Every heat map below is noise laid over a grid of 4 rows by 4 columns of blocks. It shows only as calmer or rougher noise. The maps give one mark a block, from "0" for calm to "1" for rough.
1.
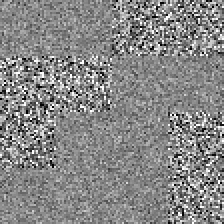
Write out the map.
0011
1100
1001
0001
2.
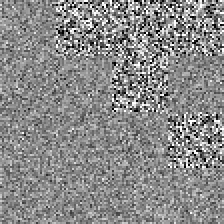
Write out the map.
0111
0010
0001
0000
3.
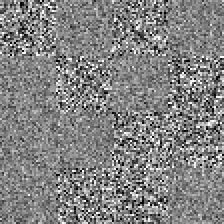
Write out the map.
1010
0101
0011
0110
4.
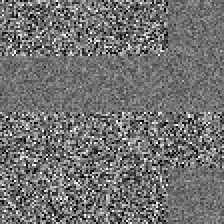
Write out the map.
1110
0000
1111
1110
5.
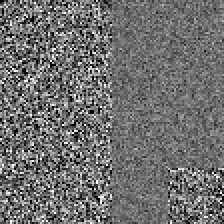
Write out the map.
1100
1100
1100
1101
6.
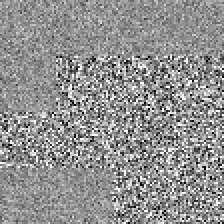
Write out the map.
0000
0111
1111
0011
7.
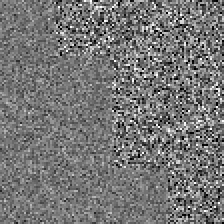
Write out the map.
0111
0011
0011
0001
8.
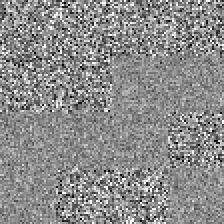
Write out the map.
1111
1100
0001
0110
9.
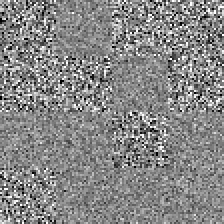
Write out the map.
1011
1101
0010
1000
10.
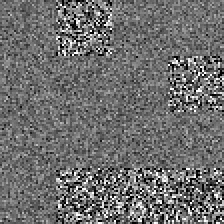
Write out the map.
0100
0001
0000
0111
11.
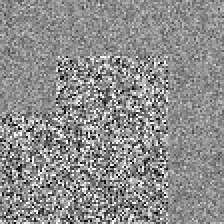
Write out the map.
0000
0110
1110
1110
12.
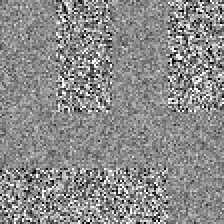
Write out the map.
0101
0101
0000
1110
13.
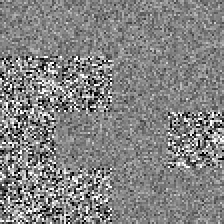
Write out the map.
0000
1100
1001
1100
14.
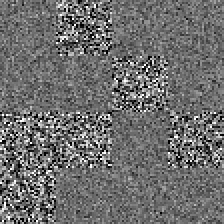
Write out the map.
0100
0010
1101
1000
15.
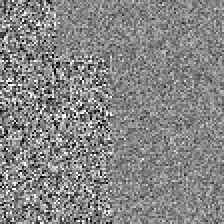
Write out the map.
1000
1100
1100
1100
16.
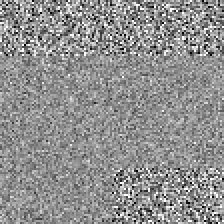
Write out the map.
1111
0000
0000
0011
